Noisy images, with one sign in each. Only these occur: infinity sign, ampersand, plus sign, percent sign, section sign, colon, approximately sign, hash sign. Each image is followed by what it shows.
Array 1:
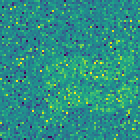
approximately sign
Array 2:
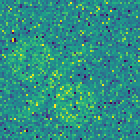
percent sign
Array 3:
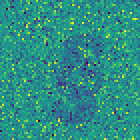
section sign
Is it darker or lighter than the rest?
darker
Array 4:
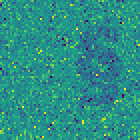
section sign
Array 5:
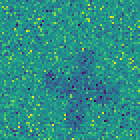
plus sign
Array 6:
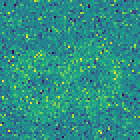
infinity sign
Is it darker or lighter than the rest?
lighter
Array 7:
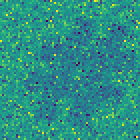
hash sign
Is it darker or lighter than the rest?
darker
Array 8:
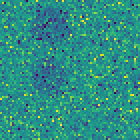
colon
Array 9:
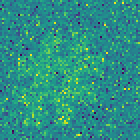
hash sign
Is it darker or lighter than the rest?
lighter
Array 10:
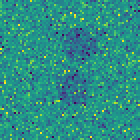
colon
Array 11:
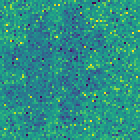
hash sign
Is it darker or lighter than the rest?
darker
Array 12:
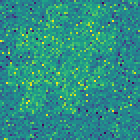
hash sign
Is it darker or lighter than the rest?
lighter
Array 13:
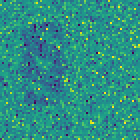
section sign
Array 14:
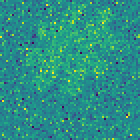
hash sign
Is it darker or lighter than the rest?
lighter
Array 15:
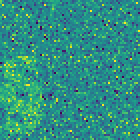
section sign
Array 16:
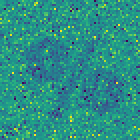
percent sign
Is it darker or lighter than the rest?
darker
